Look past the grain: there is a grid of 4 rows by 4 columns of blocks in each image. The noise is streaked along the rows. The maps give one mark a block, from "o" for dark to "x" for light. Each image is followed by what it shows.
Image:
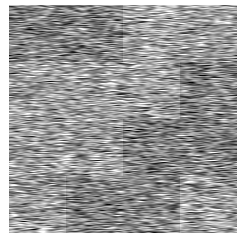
o o x x
x x x o
x x o o
x o o x
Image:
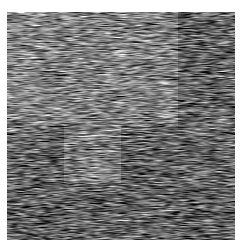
x x x o
x x x o
o x o o
o o o o
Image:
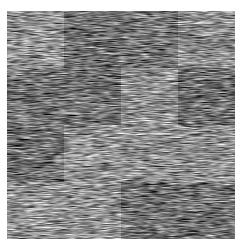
x o o x
o o x o
o x x x
x x o o
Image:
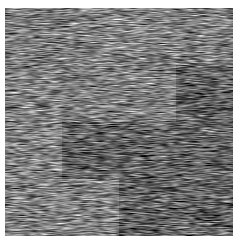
x x x x
x x x o
x o o o
x x o o
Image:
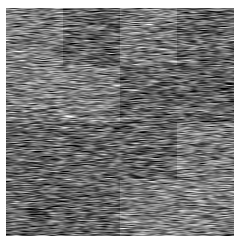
x o x o
x x o o
o o o x
o o x x
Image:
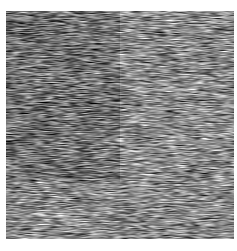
o o x x
o o x x
o o x x
x x x x
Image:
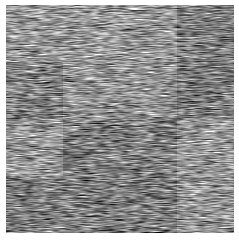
x x x o
o x x o
x o o x
o o o x
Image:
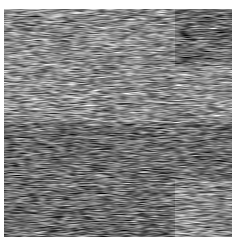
x x x o
x x x x
o o o o
o o o x
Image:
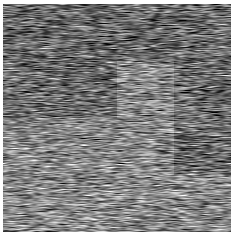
o o o o
o o x o
x x x o
x x x x
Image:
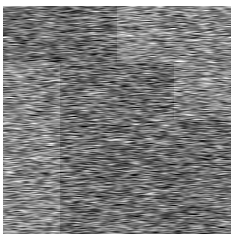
o o x x
x o o x
x o o o
x o o o
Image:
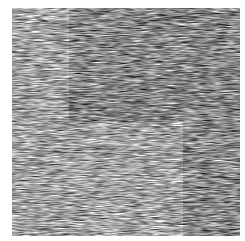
x o o o
x o o o
x x x o
x x x o
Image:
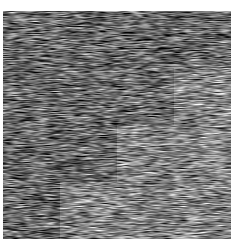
o o o o
o o o x
o o x x
o x x x
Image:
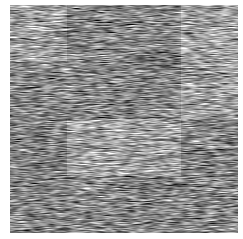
x o o x
o o o x
o x x o
o o o o
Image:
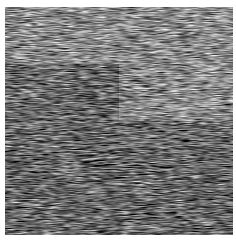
x x x x
o o x x
o o o o
o o o o
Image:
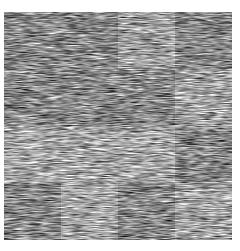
o o x o
o o o x
x x x o
o x o x
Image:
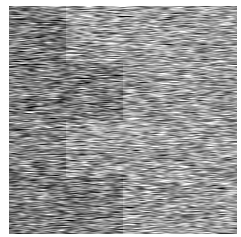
o x x x
o o x x
o x x x
o o x x
